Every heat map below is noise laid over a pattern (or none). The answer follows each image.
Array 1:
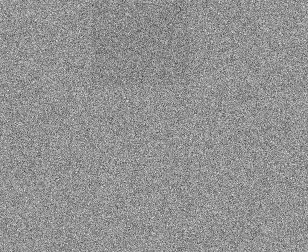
one block
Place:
top middle
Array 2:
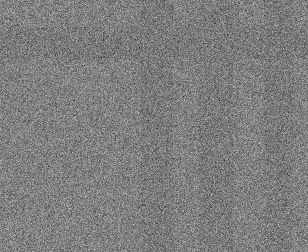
bands of rows crossing bands of columns
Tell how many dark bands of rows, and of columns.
1 and 3
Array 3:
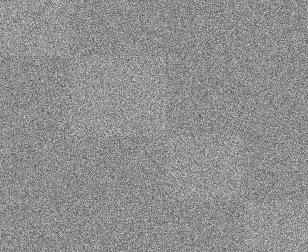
blocks along the diagonal
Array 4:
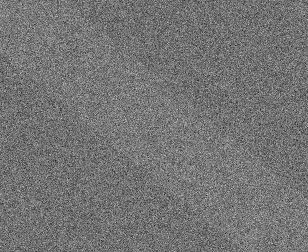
a diagonal band
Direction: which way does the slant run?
top left to bottom right
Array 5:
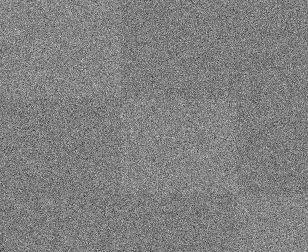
blocks along the diagonal
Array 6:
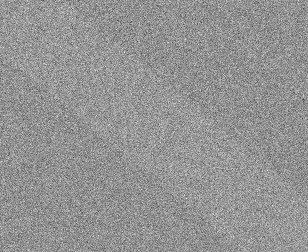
a diagonal band
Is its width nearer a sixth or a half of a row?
a half
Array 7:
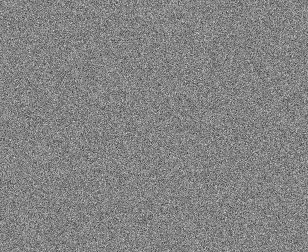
only noise
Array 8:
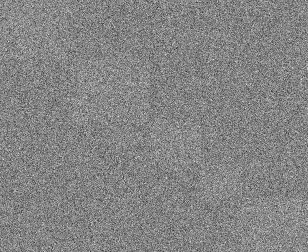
blocks along the diagonal
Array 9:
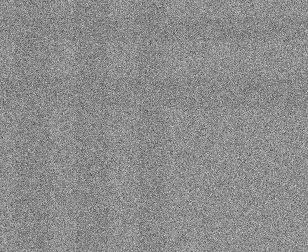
bands of rows crossing bands of columns
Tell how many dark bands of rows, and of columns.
2 and 3
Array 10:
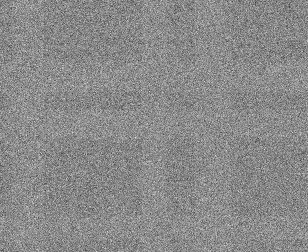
bands of rows crossing bands of columns
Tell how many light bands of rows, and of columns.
3 and 3
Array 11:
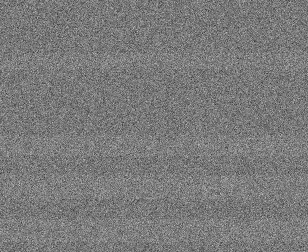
bands of rows
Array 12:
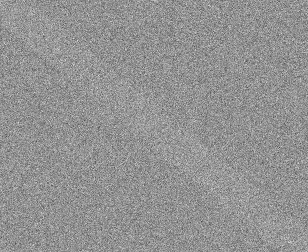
a diagonal band
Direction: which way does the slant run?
top left to bottom right
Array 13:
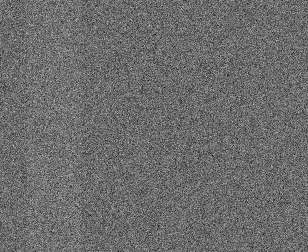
one band of columns
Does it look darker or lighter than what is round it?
lighter
